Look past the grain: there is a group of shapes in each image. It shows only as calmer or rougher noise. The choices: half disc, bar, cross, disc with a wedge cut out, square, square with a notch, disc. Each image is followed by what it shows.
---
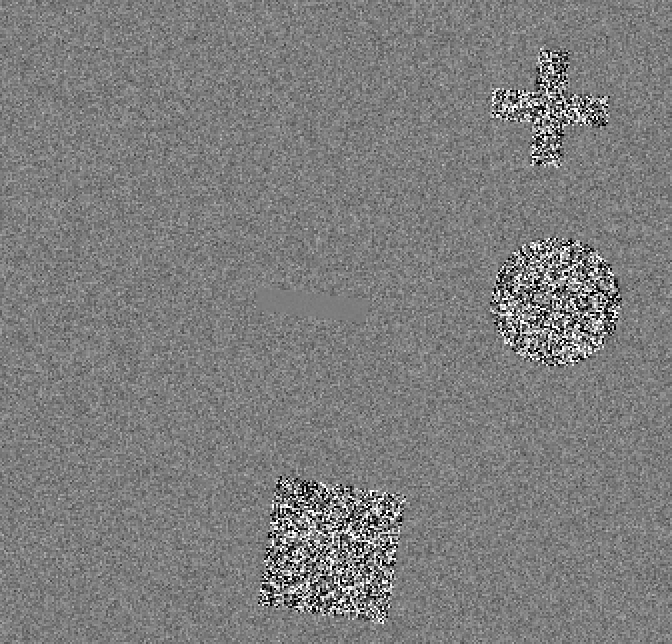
top right: rough cross; centre: calm bar; middle right: rough disc; bottom middle: rough square
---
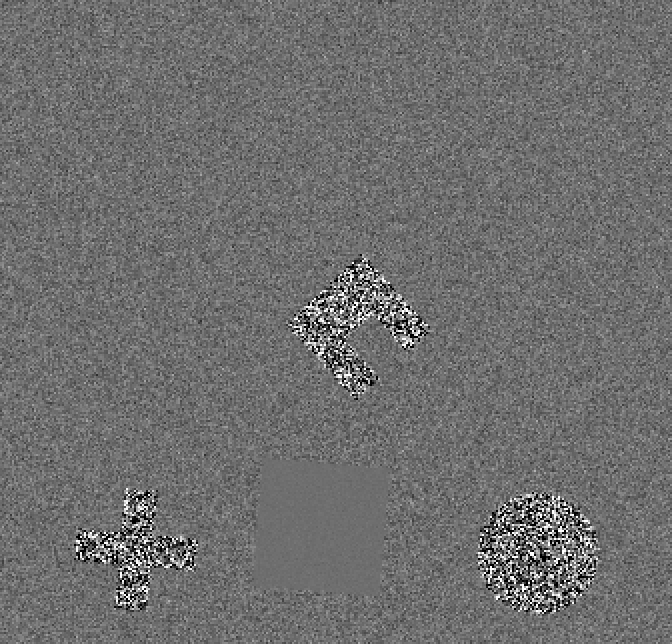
centre: rough square with a notch; bottom left: rough cross; bottom middle: calm square; bottom right: rough disc
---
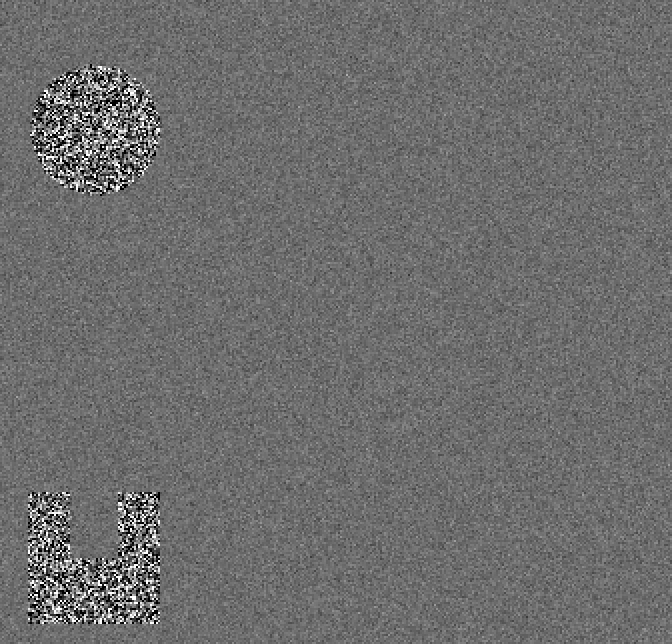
top left: rough disc; bottom left: rough square with a notch
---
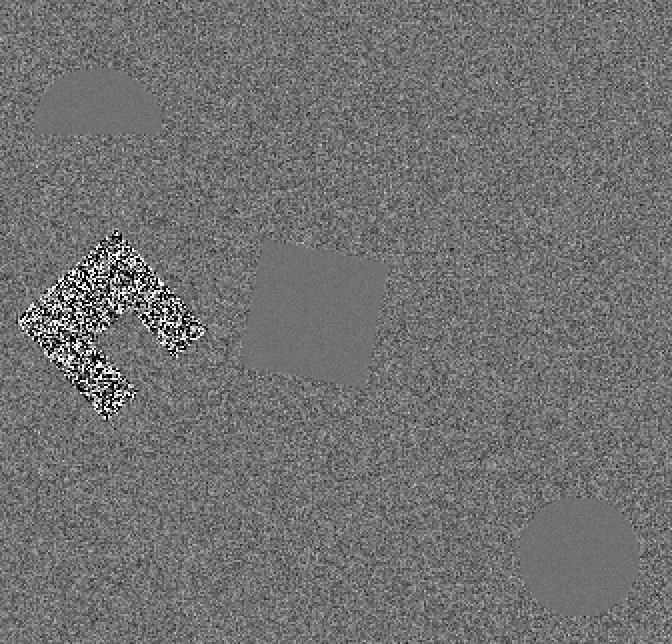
top left: calm half disc; middle left: rough square with a notch; centre: calm square; bottom right: calm disc
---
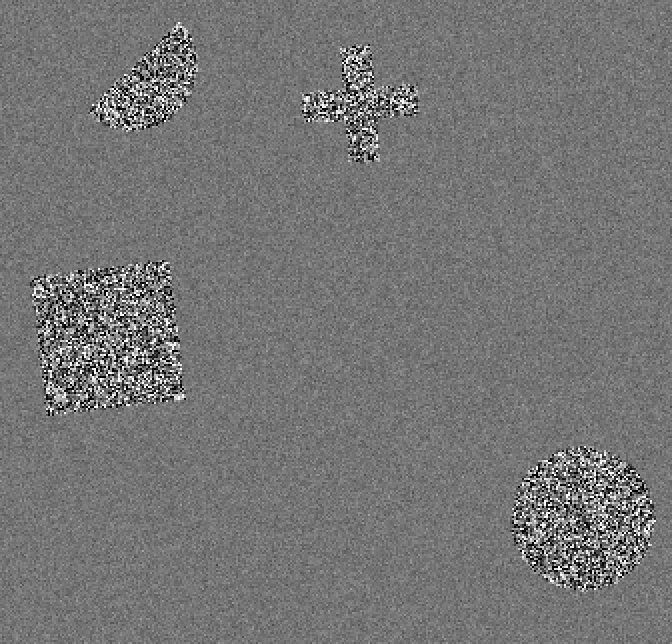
top left: rough half disc; top middle: rough cross; middle left: rough square; bottom right: rough disc
